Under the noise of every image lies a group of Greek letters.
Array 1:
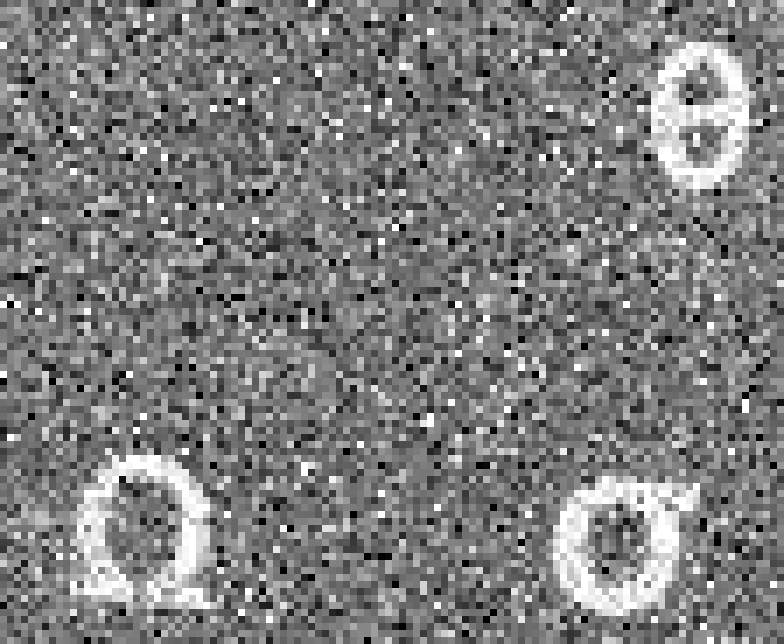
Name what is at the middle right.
nothing
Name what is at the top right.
theta
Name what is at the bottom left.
omega
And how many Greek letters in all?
3
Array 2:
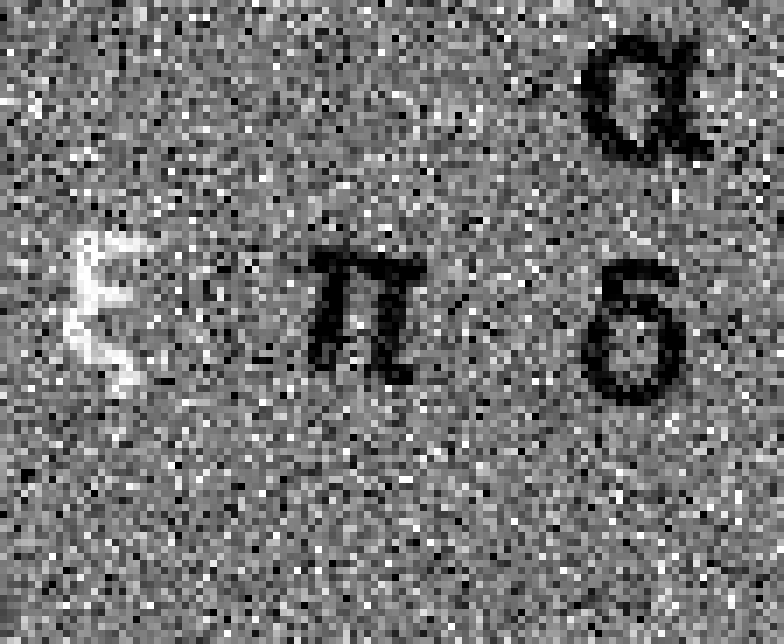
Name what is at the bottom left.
nothing
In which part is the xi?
middle left
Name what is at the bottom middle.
nothing
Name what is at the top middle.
nothing
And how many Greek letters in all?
4
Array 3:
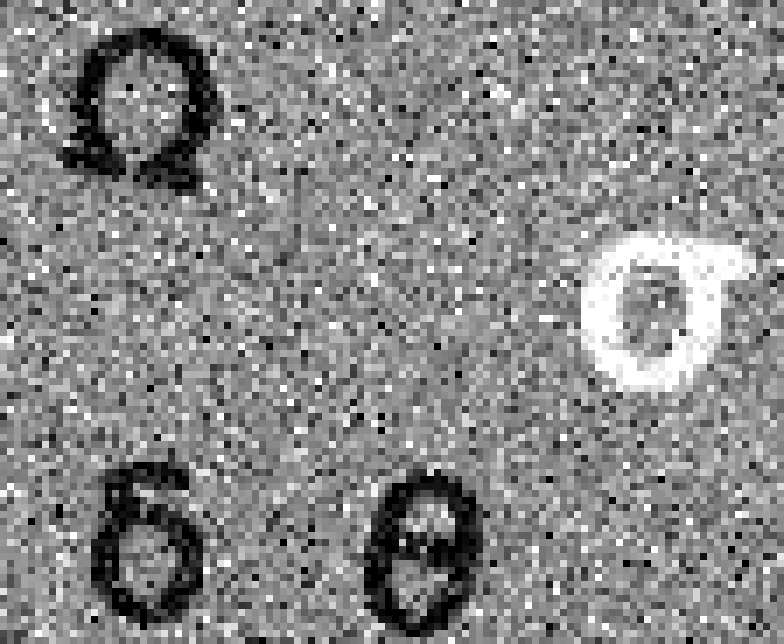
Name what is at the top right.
nothing
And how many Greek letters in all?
4
